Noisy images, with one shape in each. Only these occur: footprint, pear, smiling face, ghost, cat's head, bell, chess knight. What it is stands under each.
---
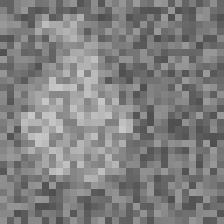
pear
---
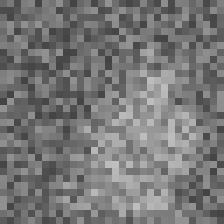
chess knight
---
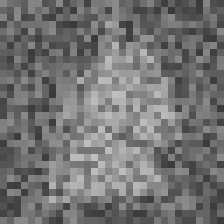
chess knight
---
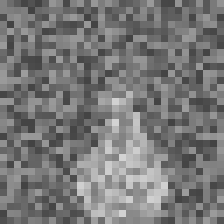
pear
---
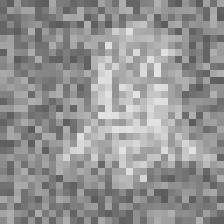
bell
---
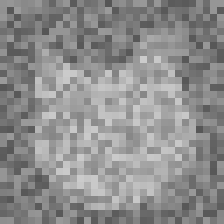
cat's head
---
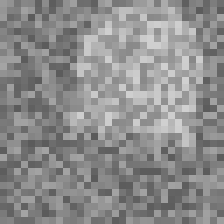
ghost
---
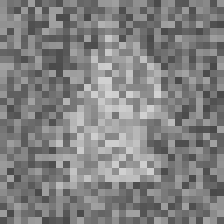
chess knight
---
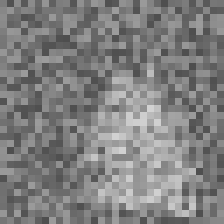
chess knight
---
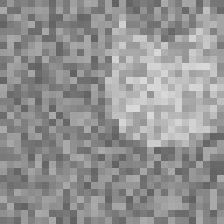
cat's head
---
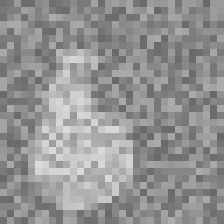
pear
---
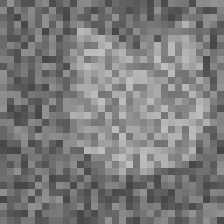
cat's head
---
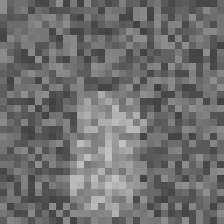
footprint
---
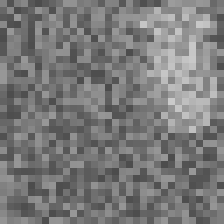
footprint
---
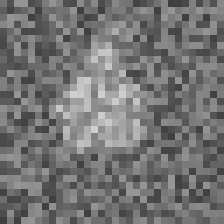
pear
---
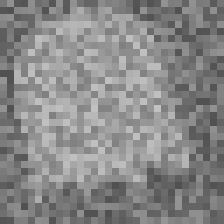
ghost
